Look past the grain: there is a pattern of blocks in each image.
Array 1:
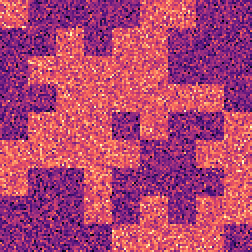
mirrored about the diagonal from the top left
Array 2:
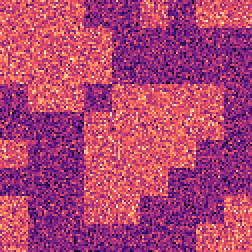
mirrored about the diagonal from the top left
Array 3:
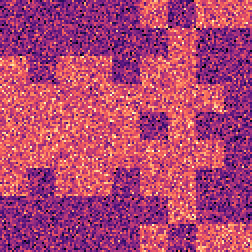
top and bottom mirror each other
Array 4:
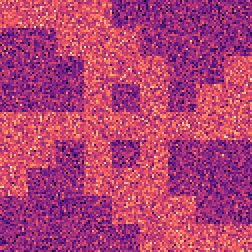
the same after a half turn
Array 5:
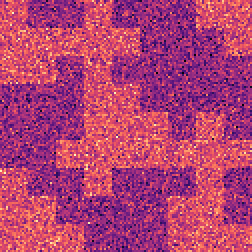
mirrored about the diagonal from the bottom left
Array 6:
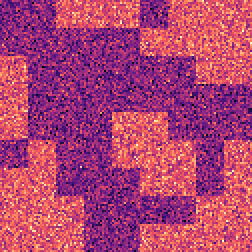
mirrored about the diagonal from the top left
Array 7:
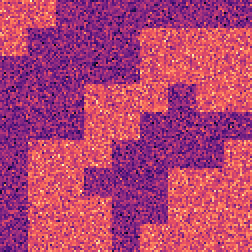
mirrored about the diagonal from the top left
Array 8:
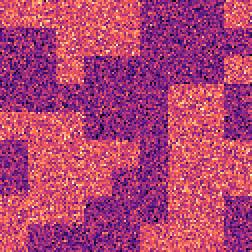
no symmetry
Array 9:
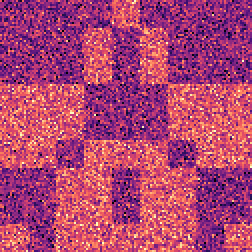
left and right mirror each other
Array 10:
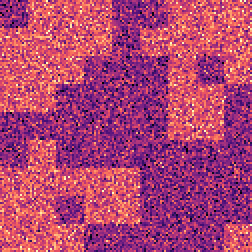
mirrored about the diagonal from the top left
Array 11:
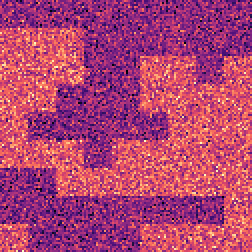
no symmetry
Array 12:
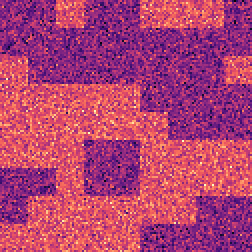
no symmetry
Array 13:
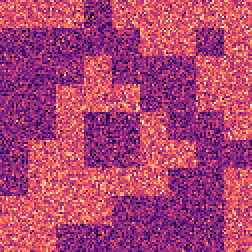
mirrored about the diagonal from the bottom left
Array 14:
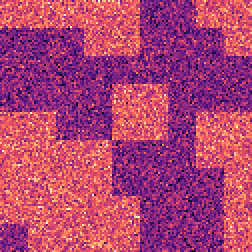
mirrored about the diagonal from the bottom left
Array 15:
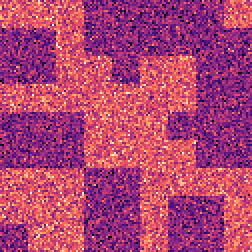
mirrored about the diagonal from the bottom left
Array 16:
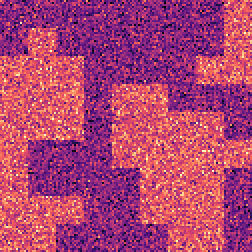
no symmetry
